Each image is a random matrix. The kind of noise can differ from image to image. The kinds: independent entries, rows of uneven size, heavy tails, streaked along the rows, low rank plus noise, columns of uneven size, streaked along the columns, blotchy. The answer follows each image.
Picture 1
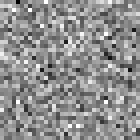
independent entries
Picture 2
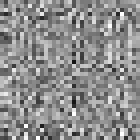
low rank plus noise
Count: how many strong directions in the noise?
three or four
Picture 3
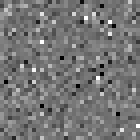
heavy tails
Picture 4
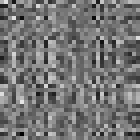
low rank plus noise
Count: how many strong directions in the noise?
one
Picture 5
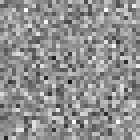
independent entries
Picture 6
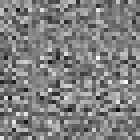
low rank plus noise
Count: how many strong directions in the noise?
three or four
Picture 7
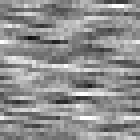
streaked along the rows
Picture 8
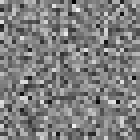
low rank plus noise
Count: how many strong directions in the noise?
five to eight
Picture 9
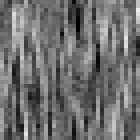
streaked along the columns
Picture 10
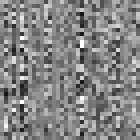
columns of uneven size
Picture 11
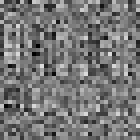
low rank plus noise
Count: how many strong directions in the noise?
two
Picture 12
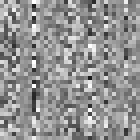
columns of uneven size
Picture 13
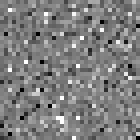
heavy tails
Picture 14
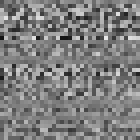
rows of uneven size
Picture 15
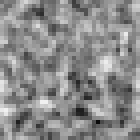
blotchy
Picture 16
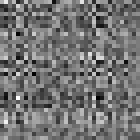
low rank plus noise
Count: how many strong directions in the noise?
one
